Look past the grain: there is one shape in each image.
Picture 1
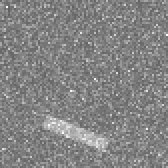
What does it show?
light bar, bottom middle
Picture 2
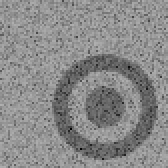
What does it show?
dark bullseye
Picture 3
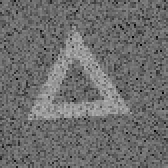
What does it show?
light triangle frame
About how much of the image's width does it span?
two thirds
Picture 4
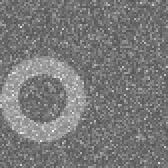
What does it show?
light ring
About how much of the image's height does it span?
half
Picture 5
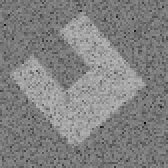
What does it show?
light square with a notch
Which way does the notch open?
up and left
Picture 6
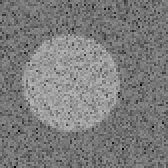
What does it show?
light disc
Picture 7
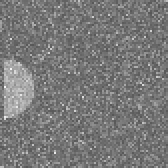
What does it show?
light half disc, middle left
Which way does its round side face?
right
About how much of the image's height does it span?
a third
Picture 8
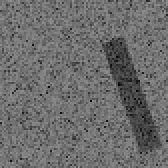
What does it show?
dark bar
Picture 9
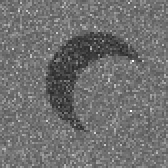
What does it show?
dark crescent
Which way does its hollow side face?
down and right
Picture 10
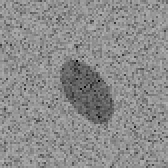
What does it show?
dark ellipse, centre
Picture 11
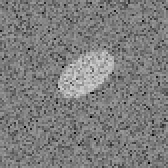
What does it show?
light ellipse, centre
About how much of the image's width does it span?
a third
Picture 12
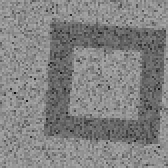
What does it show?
dark square frame
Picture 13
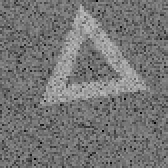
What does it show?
light triangle frame
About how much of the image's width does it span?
two thirds
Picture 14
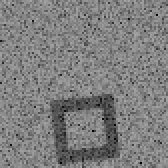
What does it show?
dark square frame, bottom middle
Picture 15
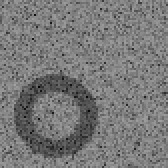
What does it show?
dark ring
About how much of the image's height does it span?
half
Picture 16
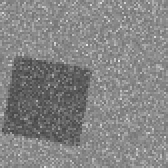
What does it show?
dark square
